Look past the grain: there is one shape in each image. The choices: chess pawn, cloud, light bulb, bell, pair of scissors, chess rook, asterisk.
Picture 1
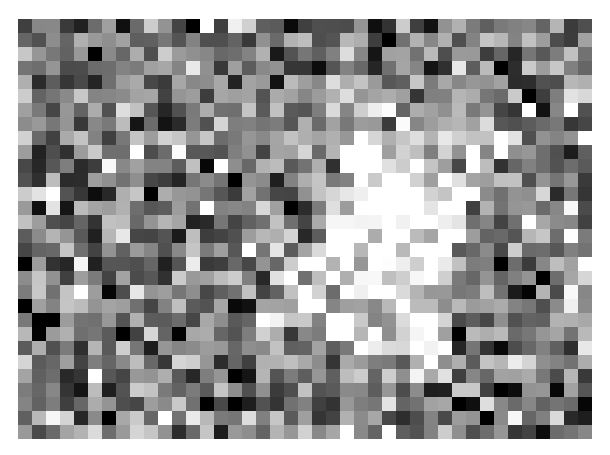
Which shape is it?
chess rook
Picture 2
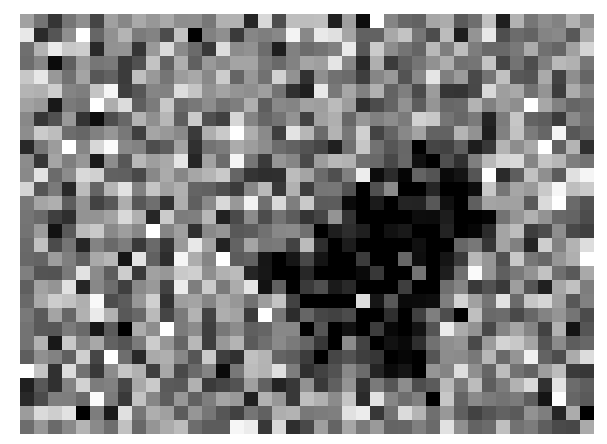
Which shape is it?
bell
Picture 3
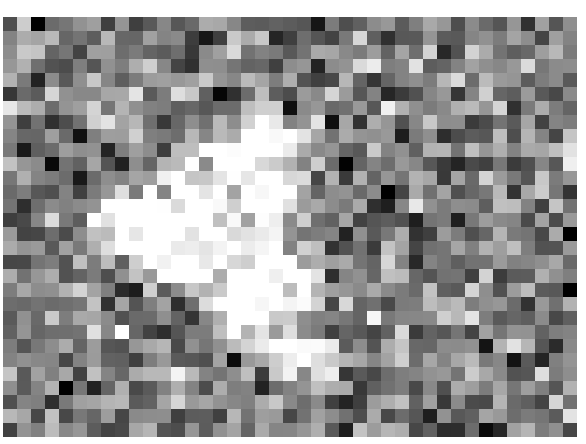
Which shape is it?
chess pawn
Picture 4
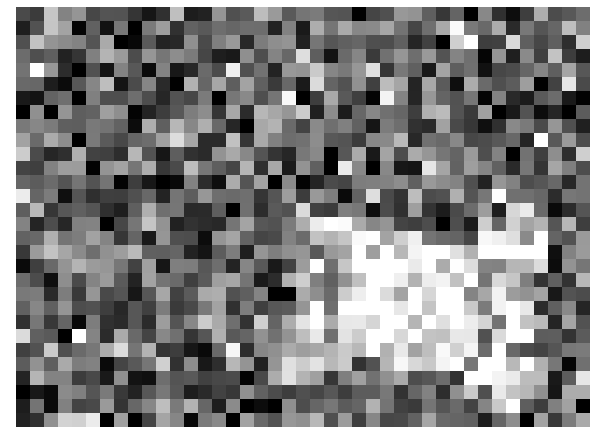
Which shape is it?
chess rook
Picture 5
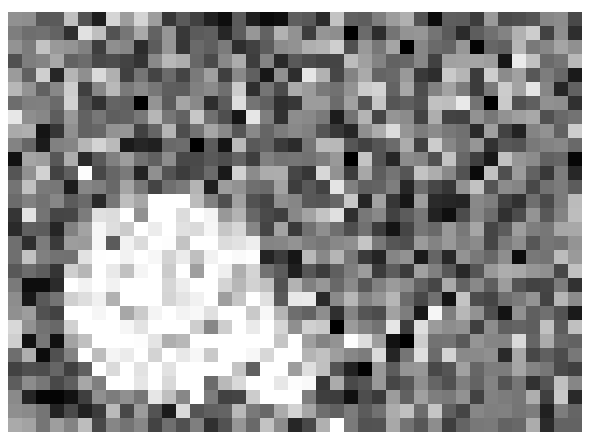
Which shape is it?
light bulb
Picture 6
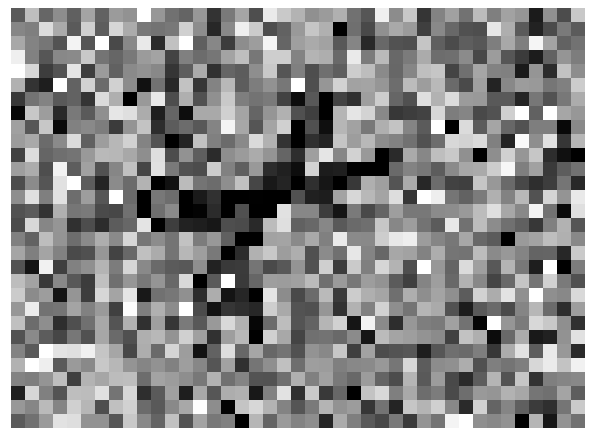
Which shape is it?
pair of scissors
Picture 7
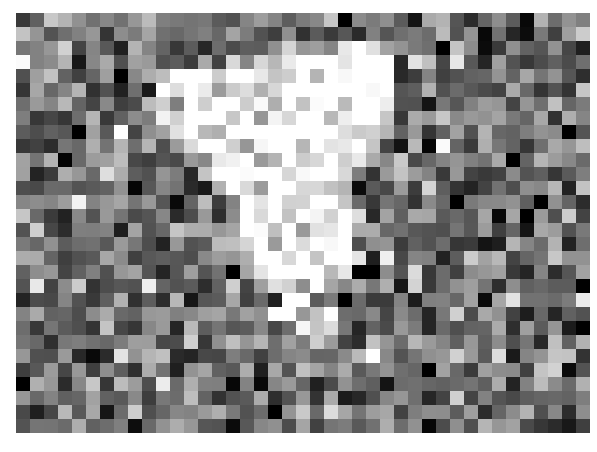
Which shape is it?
chess pawn
